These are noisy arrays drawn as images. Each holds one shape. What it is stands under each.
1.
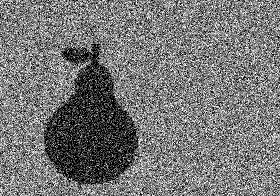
pear
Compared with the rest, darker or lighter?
darker
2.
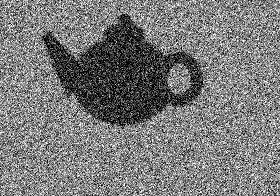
teapot
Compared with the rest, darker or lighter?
darker
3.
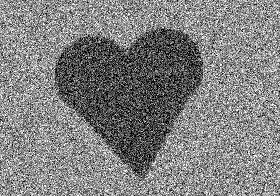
heart
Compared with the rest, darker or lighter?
darker
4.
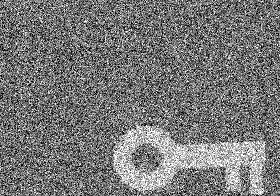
key
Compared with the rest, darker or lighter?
lighter
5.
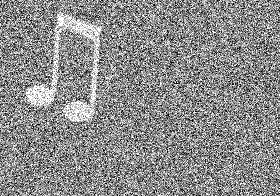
pair of musical notes
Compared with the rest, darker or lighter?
lighter
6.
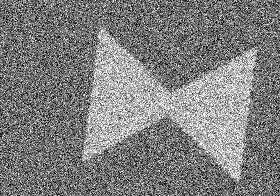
bow tie
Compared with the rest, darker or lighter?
lighter
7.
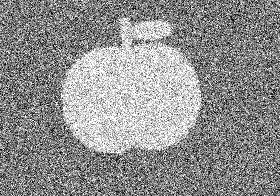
apple
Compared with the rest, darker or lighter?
lighter
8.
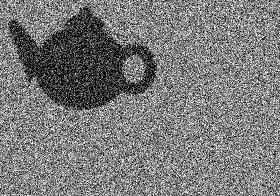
teapot
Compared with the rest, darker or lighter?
darker
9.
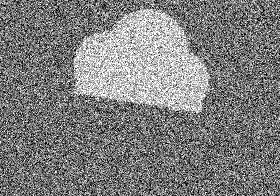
cloud
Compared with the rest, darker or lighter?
lighter
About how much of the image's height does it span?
half
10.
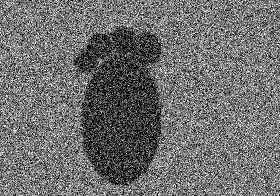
footprint
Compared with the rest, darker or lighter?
darker
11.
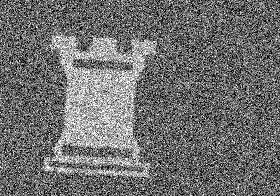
chess rook
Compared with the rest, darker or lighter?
lighter
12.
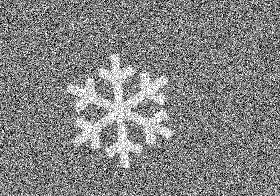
snowflake
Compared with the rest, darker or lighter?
lighter
